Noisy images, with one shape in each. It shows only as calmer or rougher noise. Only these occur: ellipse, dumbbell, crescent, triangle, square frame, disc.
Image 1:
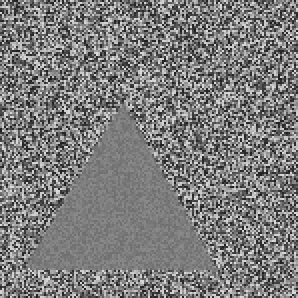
triangle
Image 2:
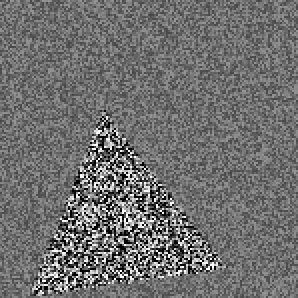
triangle
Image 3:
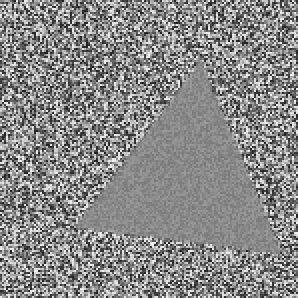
triangle
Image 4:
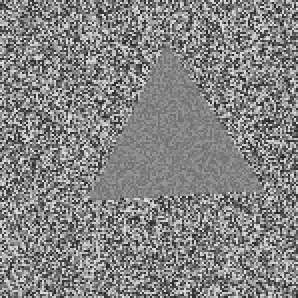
triangle
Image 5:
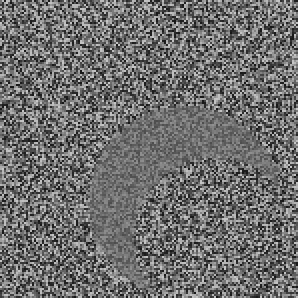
crescent
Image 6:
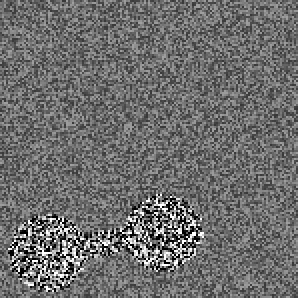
dumbbell
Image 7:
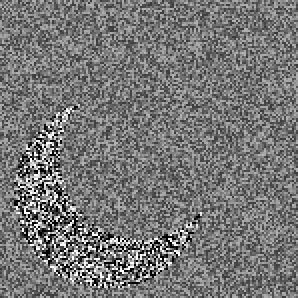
crescent
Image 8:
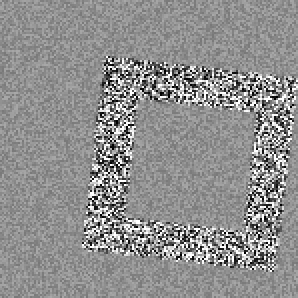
square frame
